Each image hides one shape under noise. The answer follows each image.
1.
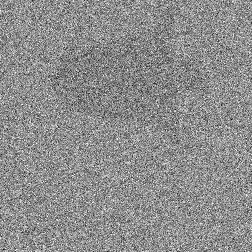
bell
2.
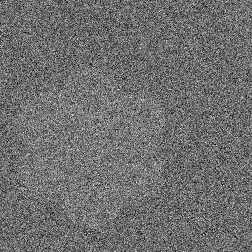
flower
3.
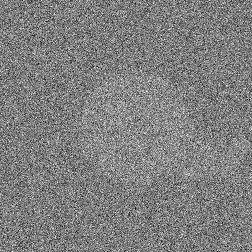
pear
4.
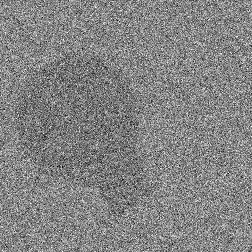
light bulb
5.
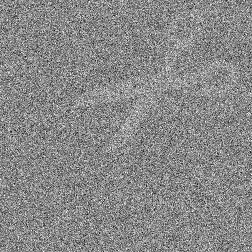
pair of scissors
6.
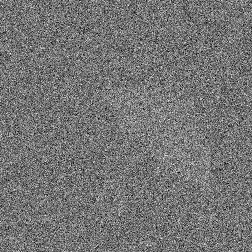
umbrella
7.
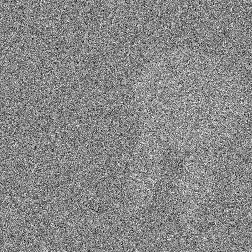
rabbit's head
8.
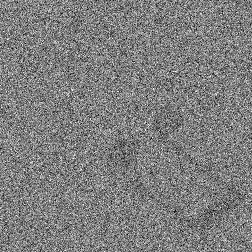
pair of musical notes
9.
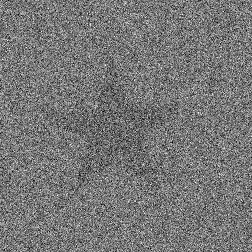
star
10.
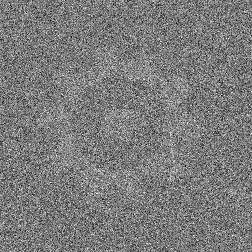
gear
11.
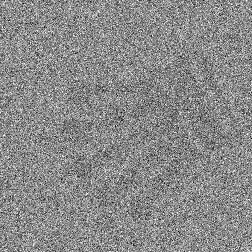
chess queen
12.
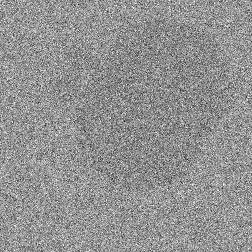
apple
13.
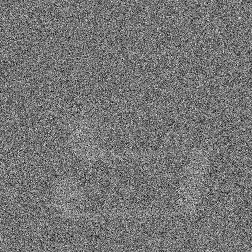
pair of musical notes
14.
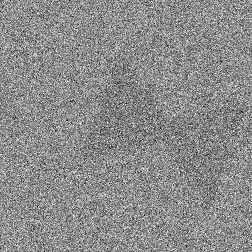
bow tie
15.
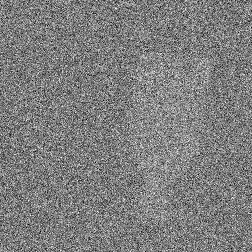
bottle
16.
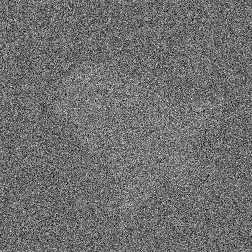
bell
